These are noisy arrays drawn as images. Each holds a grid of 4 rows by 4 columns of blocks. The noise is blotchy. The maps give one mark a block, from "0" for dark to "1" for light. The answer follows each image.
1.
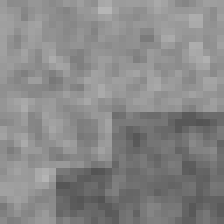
1111
1111
1100
1000
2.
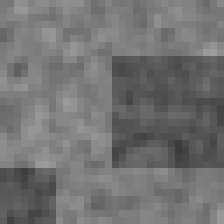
1111
1100
1100
0111
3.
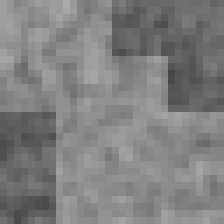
1100
1110
0111
0111
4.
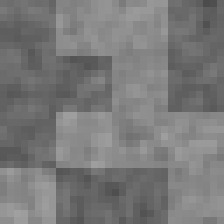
0110
0010
0111
1001
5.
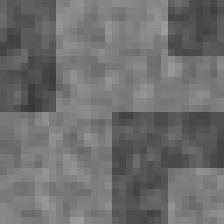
0110
0111
1100
1101
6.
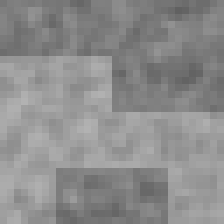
0000
1100
1111
1001
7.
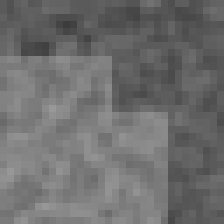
0000
1100
1110
1110
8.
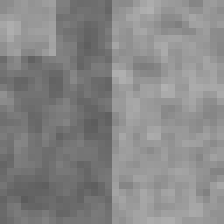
1011
0011
0011
0011
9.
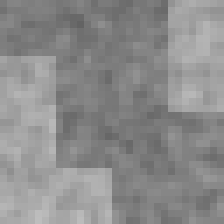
0001
1001
1000
1100
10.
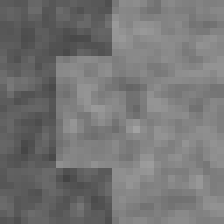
0011
0111
0111
0011
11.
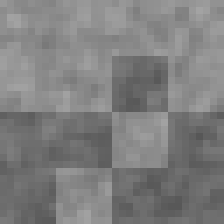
1111
1101
0010
0100
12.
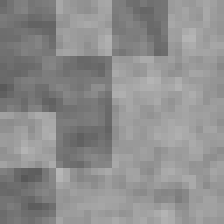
0101
0011
1011
0111
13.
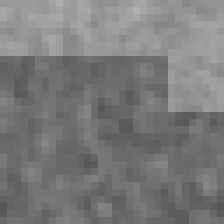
1111
0001
0000
0000
